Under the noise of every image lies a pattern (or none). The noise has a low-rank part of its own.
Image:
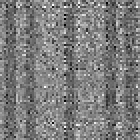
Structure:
bands of columns
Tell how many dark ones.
5
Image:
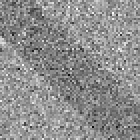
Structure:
a diagonal band
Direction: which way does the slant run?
top left to bottom right
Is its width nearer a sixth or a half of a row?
a half
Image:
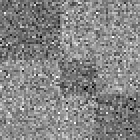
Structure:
blocks along the diagonal
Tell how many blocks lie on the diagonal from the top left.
3
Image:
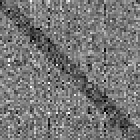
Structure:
a diagonal band
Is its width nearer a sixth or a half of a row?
a sixth
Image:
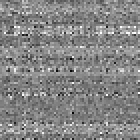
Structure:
bands of rows
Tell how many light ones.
5
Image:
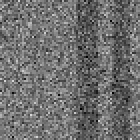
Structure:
bands of columns
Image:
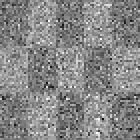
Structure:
a checkerboard
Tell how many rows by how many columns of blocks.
3 by 5
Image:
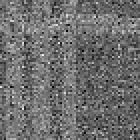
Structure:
bands of rows crossing bands of columns
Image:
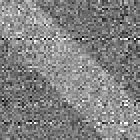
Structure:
a diagonal band
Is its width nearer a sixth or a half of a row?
a half
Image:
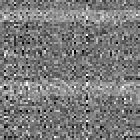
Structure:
bands of rows
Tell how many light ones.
2
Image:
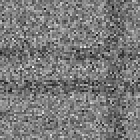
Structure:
bands of rows crossing bands of columns
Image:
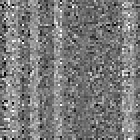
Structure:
bands of columns
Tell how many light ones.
4
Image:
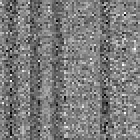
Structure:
bands of columns
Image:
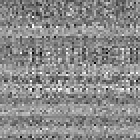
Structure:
bands of rows
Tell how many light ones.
5
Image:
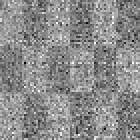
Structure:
a checkerboard
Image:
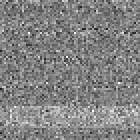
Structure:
one band of rows
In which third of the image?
bottom
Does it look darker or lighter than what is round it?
lighter
